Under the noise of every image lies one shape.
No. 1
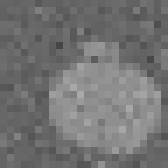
light apple
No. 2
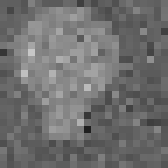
light light bulb
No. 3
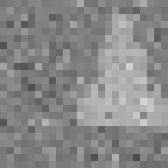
light chess pawn
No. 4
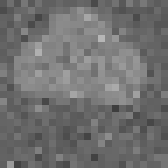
light cloud
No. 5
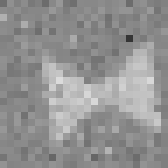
light bow tie
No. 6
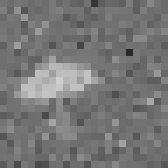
light umbrella
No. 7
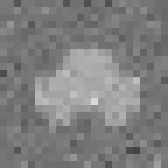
light car
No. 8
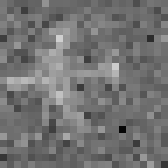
light airplane
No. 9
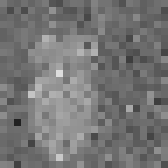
light footprint
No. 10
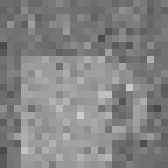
light cup
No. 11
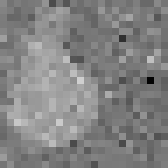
light pear
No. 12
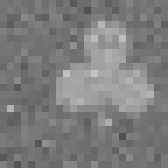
light club
